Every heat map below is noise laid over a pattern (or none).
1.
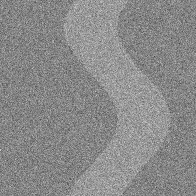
a wavy band
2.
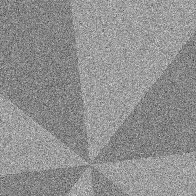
spokes from one point
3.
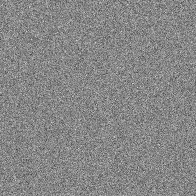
only noise
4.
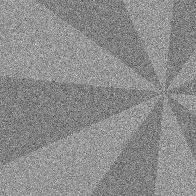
spokes from one point
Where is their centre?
middle right
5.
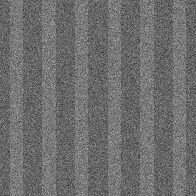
vertical stripes
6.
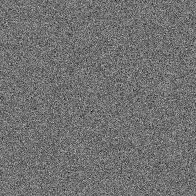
only noise
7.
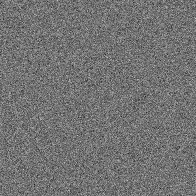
only noise
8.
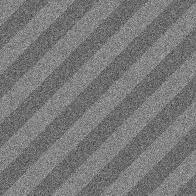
diagonal stripes
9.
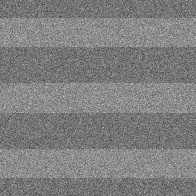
horizontal stripes
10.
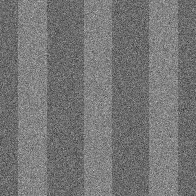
vertical stripes
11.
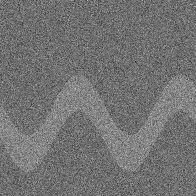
a wavy band
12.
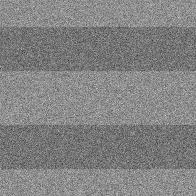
horizontal stripes
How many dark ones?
2
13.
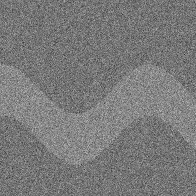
a wavy band
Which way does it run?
left to right
